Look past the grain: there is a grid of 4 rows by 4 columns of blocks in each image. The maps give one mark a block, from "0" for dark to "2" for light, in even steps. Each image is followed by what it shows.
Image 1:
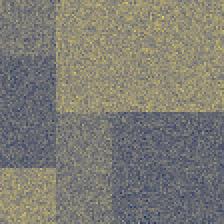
1222
0222
0100
2100
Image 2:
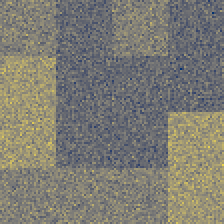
1010
2000
2002
1112
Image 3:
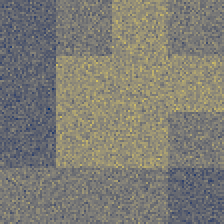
0121
0222
0221
1110
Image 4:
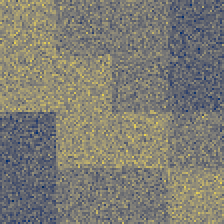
2110
2210
0221
0112
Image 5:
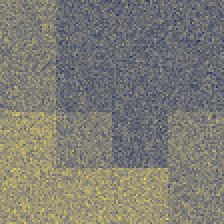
1000
1000
2101
2221
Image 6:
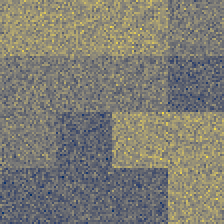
2221
1110
1022
0002
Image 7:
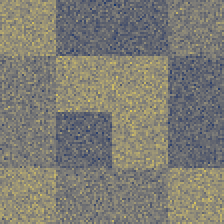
2001
1220
1020
2112
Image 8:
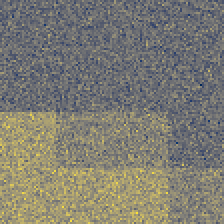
0000
0000
2110
2221
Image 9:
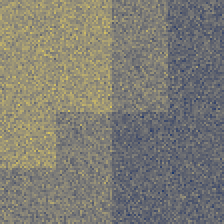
2210
2210
2100
1100
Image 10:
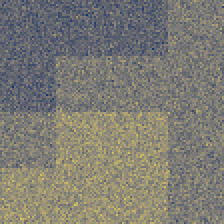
0001
0111
1221
2221
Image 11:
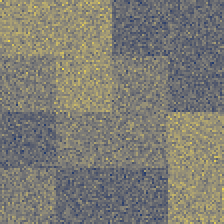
2200
1210
0112
1002
